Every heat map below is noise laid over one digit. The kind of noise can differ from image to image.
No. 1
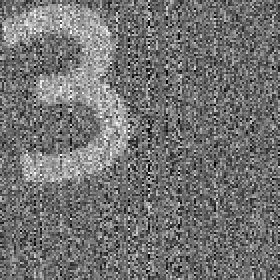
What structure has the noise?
columns of uneven size
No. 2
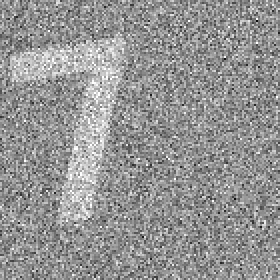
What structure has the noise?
independent entries
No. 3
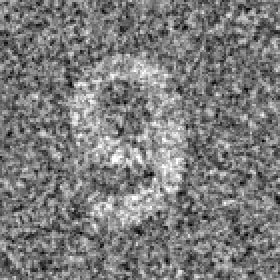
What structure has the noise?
blotchy
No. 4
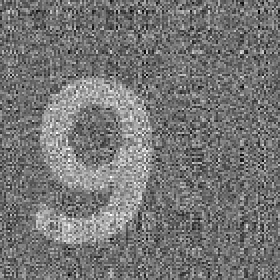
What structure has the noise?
low rank plus noise
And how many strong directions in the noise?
two
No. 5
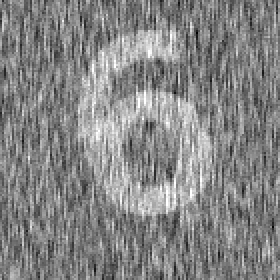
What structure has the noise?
streaked along the columns
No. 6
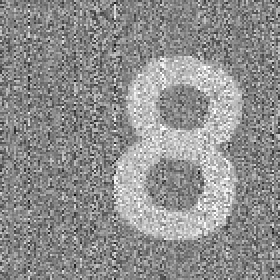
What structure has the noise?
columns of uneven size
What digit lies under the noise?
8
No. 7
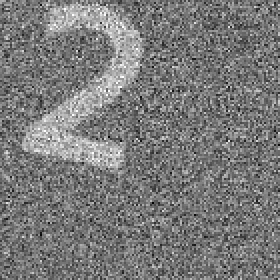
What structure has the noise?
low rank plus noise
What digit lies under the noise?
2
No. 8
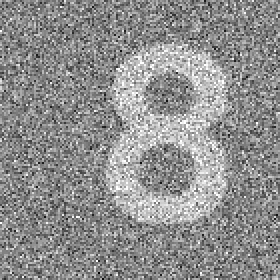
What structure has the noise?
independent entries
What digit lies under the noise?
8
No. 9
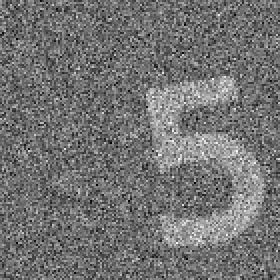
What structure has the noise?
independent entries
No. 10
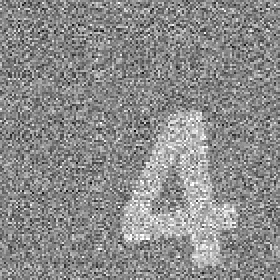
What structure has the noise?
low rank plus noise
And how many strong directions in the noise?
two
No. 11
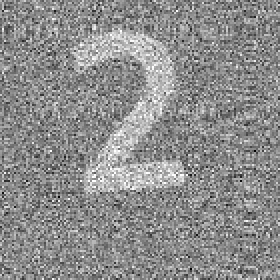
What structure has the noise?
low rank plus noise
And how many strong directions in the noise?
two
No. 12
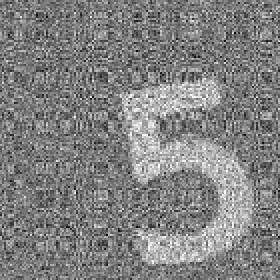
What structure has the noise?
low rank plus noise
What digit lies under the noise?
5
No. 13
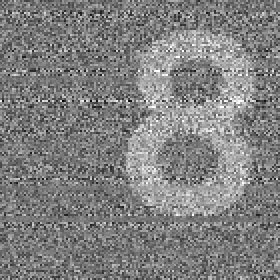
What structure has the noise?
rows of uneven size
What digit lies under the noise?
8
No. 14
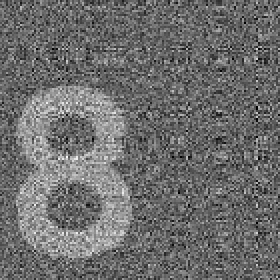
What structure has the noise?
low rank plus noise
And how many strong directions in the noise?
two
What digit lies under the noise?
8
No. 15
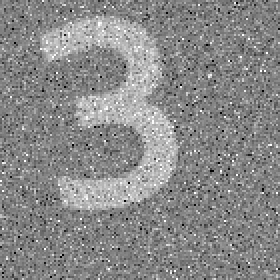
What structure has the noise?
heavy tails
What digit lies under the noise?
3
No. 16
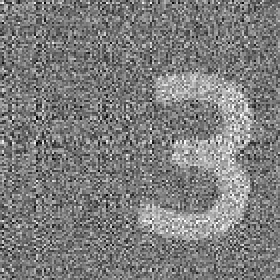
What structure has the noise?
low rank plus noise
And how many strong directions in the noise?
two
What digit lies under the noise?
3
